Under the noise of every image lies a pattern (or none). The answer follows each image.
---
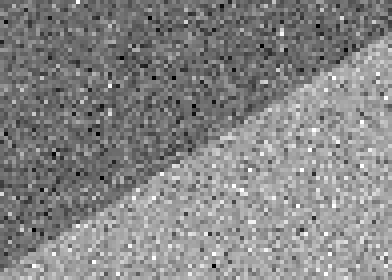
a sharp edge
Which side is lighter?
bottom right
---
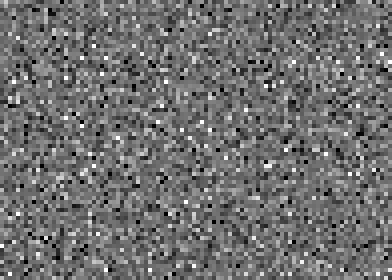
only noise
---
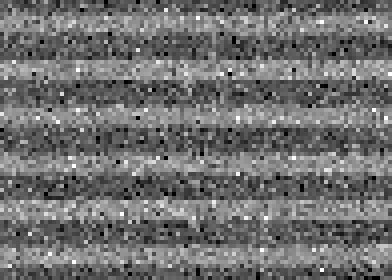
horizontal stripes
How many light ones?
6
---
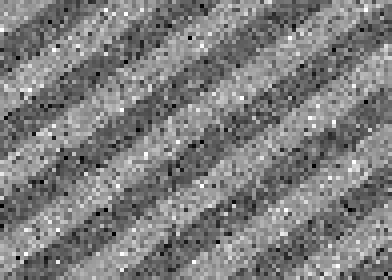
diagonal stripes
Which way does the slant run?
bottom left to top right
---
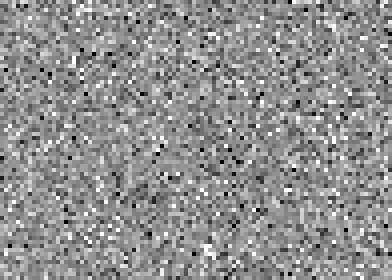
only noise
